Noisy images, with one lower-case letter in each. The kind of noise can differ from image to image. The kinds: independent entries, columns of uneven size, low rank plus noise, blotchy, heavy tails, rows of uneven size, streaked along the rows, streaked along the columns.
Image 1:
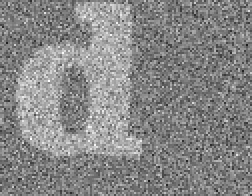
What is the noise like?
independent entries
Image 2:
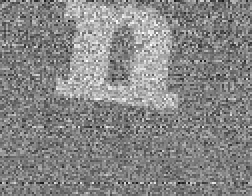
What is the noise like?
rows of uneven size
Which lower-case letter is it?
n
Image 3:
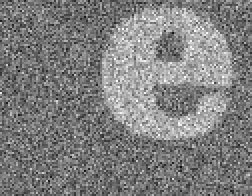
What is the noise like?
independent entries
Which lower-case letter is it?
e
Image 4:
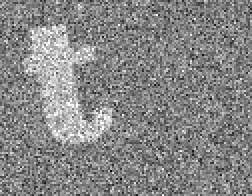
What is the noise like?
independent entries
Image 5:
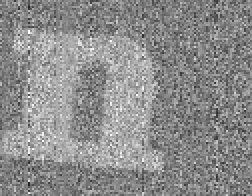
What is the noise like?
columns of uneven size
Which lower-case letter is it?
n
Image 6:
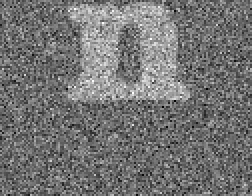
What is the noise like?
independent entries
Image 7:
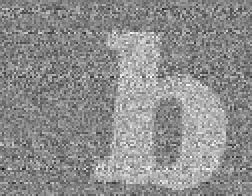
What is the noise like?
rows of uneven size
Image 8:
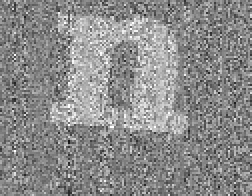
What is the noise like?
columns of uneven size
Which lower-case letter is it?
n
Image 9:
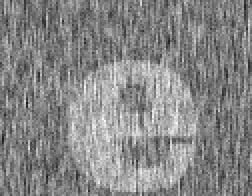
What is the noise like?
streaked along the columns
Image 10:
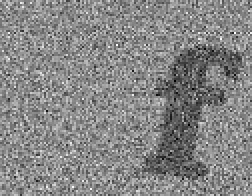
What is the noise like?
low rank plus noise
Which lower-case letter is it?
f
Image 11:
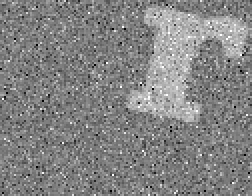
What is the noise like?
heavy tails
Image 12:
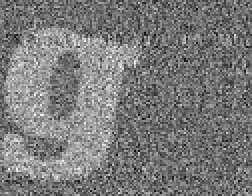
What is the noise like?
low rank plus noise
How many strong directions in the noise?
three or four
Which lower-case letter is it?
g
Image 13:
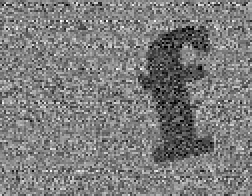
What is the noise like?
rows of uneven size
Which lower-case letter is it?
f
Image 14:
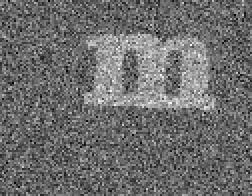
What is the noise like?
independent entries
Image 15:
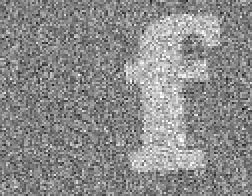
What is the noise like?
low rank plus noise
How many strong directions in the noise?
two
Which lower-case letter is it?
f
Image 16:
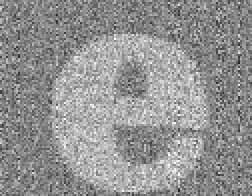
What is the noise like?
columns of uneven size
